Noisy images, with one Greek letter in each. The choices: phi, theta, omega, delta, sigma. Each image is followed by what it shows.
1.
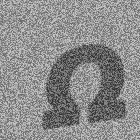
omega
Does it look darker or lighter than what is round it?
darker
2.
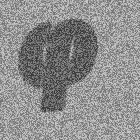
phi
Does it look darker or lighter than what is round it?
darker
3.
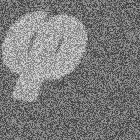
phi
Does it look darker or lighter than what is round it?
lighter
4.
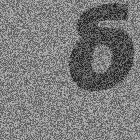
delta
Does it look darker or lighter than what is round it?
darker
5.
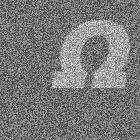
omega
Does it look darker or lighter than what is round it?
lighter
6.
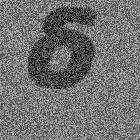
delta
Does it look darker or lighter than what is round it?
darker
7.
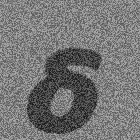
delta
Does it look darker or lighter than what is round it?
darker
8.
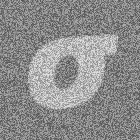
sigma
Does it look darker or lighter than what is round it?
lighter
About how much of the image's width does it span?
two thirds
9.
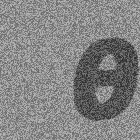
theta
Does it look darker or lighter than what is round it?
darker
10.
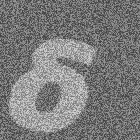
delta
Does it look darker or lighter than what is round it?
lighter
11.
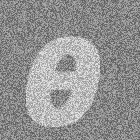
theta
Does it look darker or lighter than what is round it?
lighter
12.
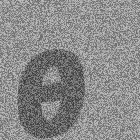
theta
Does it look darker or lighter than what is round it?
darker
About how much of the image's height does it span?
two thirds
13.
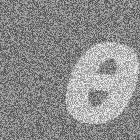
theta
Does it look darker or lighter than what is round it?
lighter
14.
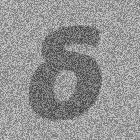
delta
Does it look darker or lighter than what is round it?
darker
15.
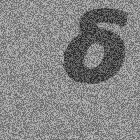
delta
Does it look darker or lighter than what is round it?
darker
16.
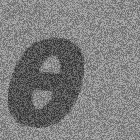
theta
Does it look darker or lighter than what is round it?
darker
